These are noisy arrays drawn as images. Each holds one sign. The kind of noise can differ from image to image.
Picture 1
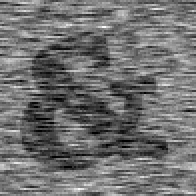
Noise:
streaked along the rows
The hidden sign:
ampersand
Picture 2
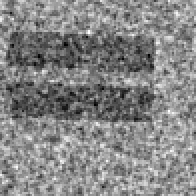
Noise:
blotchy
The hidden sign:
equals sign
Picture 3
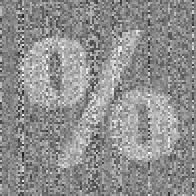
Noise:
columns of uneven size
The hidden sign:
percent sign
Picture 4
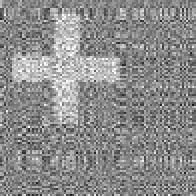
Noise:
low rank plus noise
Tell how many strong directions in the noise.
two
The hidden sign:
plus sign
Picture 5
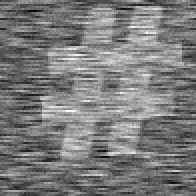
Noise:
streaked along the rows
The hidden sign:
hash sign
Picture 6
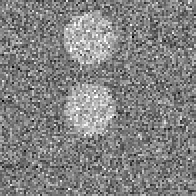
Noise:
independent entries
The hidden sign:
colon
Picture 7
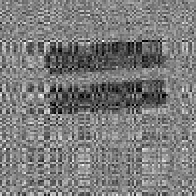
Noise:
low rank plus noise
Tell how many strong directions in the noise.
one
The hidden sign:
equals sign
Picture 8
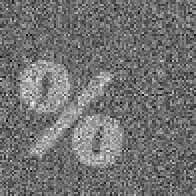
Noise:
low rank plus noise
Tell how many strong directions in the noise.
five to eight
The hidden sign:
percent sign
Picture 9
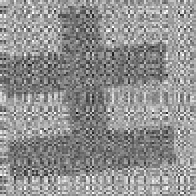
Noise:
low rank plus noise
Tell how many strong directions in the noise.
one
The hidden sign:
plus-minus sign
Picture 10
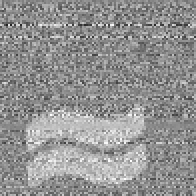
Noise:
rows of uneven size
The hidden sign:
approximately sign
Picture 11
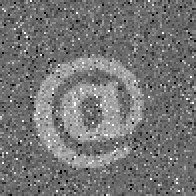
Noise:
heavy tails
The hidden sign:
at sign
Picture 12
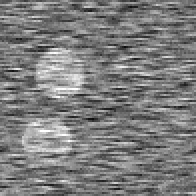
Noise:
streaked along the rows
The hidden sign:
colon
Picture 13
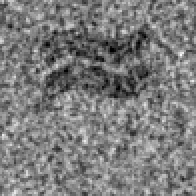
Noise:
blotchy
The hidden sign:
approximately sign
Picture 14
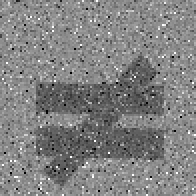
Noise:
heavy tails
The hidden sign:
not-equal sign
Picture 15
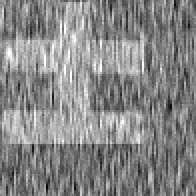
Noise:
streaked along the columns
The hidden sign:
plus-minus sign
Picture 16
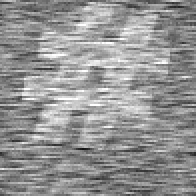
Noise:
streaked along the rows
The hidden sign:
hash sign
